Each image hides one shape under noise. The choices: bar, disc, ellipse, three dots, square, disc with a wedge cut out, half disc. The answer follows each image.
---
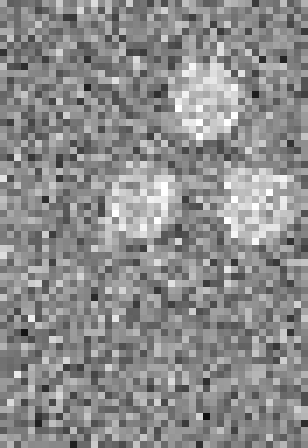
light three dots
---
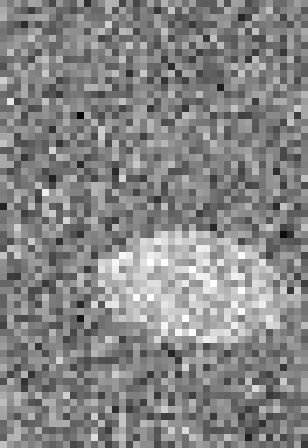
light ellipse
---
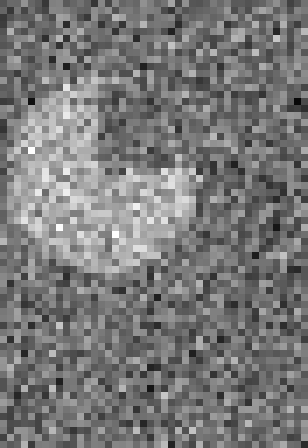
light disc with a wedge cut out
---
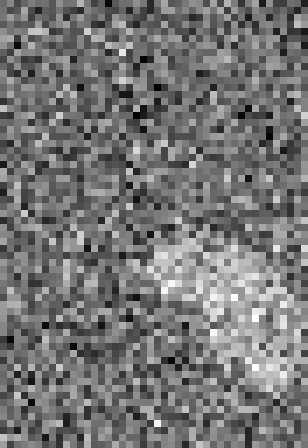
light half disc
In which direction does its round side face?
up and right
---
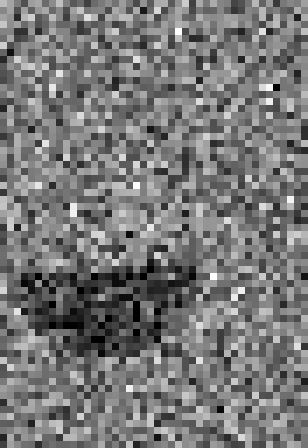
dark half disc
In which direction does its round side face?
down
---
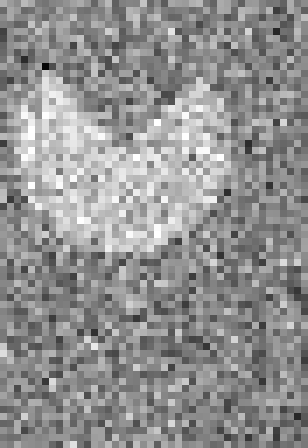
light disc with a wedge cut out
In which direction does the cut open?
up
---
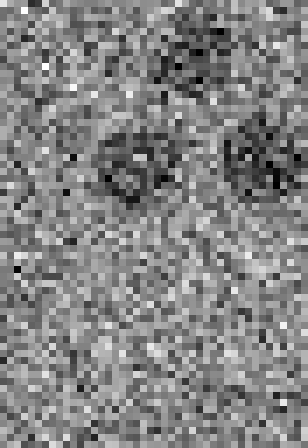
dark three dots
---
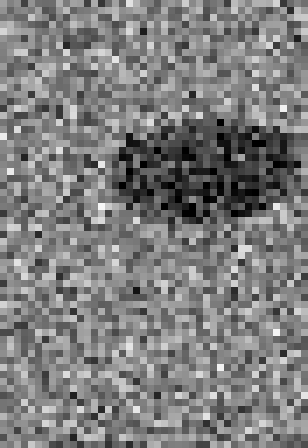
dark ellipse
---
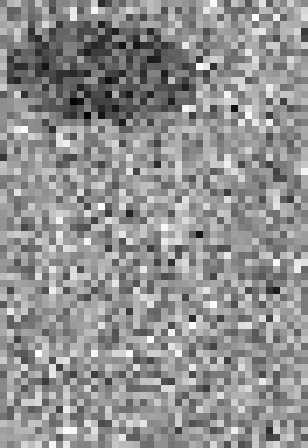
dark ellipse
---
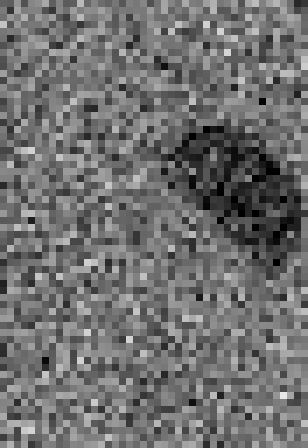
dark half disc
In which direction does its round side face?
up and right
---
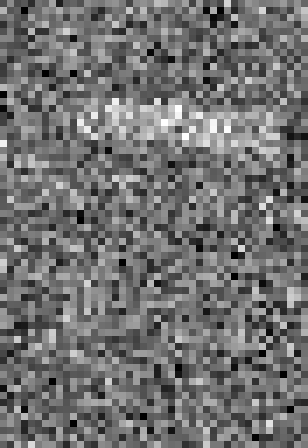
light bar
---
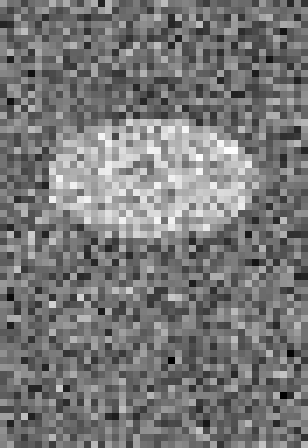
light ellipse
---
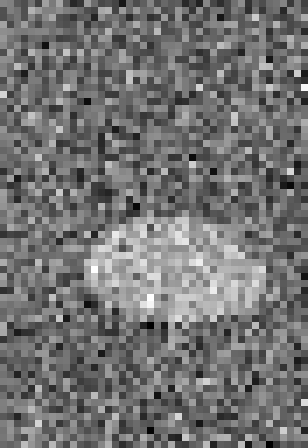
light ellipse
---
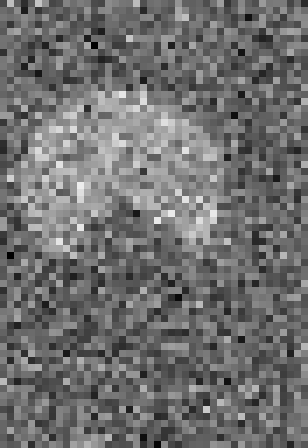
light disc with a wedge cut out
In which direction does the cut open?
down
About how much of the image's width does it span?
two thirds
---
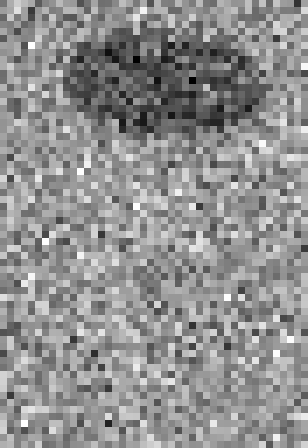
dark ellipse
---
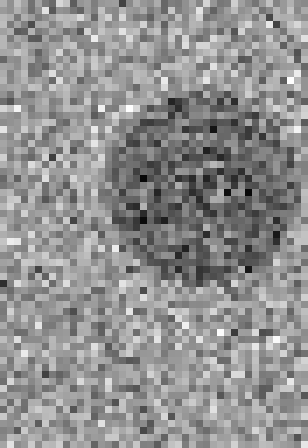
dark disc
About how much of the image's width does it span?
two thirds
